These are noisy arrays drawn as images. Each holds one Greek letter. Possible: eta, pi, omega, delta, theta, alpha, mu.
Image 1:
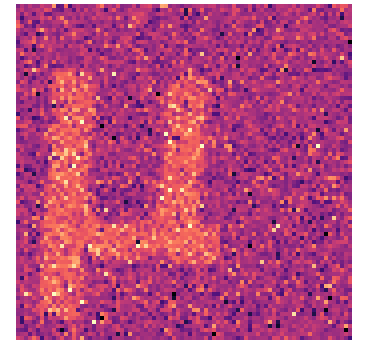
mu
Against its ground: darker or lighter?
lighter
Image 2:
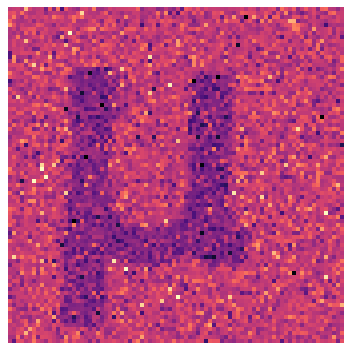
mu
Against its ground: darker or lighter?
darker
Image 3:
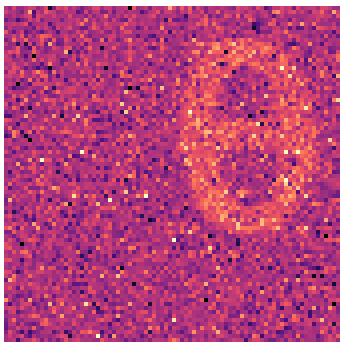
theta
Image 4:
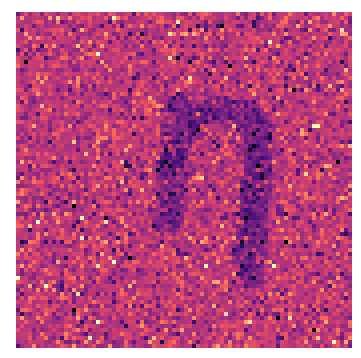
eta
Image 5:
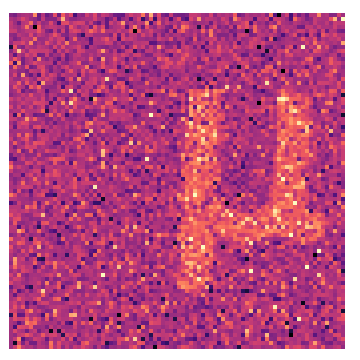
mu
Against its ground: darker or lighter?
lighter
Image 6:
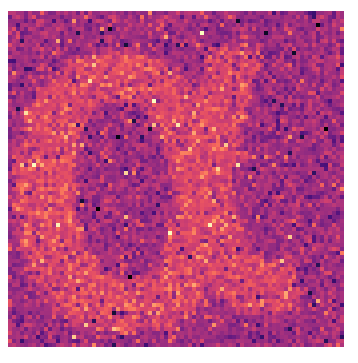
alpha
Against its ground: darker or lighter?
lighter
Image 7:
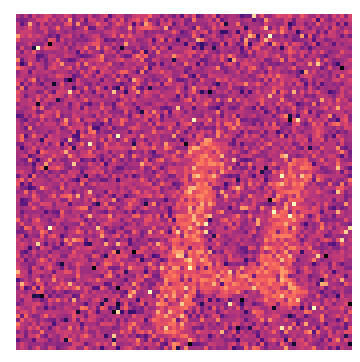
mu
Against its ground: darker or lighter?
lighter
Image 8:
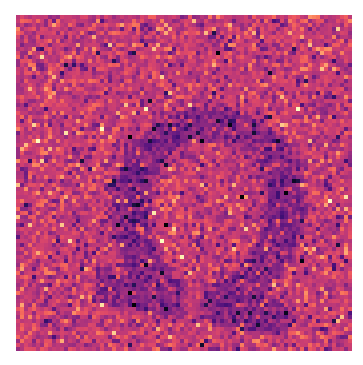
omega
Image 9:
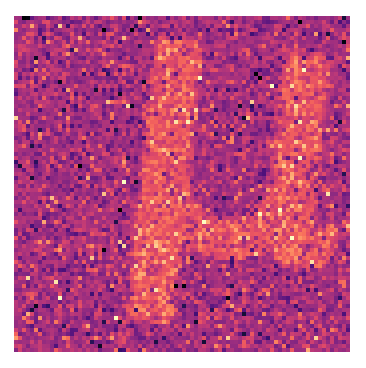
mu
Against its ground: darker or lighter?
lighter
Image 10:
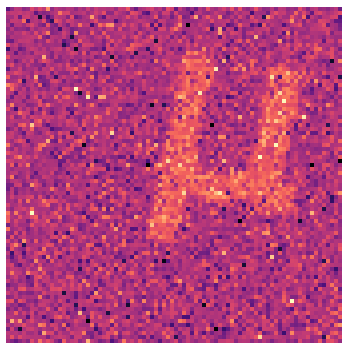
mu
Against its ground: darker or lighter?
lighter
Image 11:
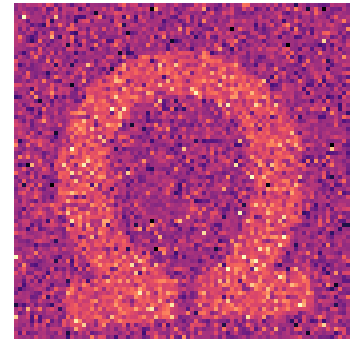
omega
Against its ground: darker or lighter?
lighter
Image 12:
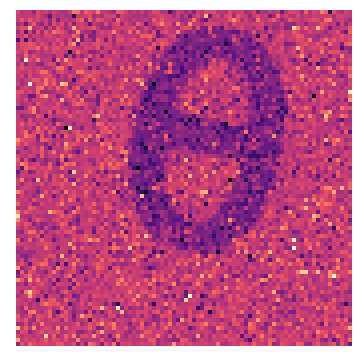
theta
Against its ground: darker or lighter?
darker
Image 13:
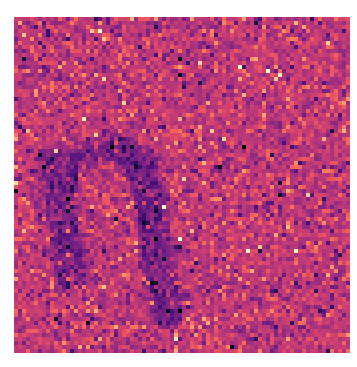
eta
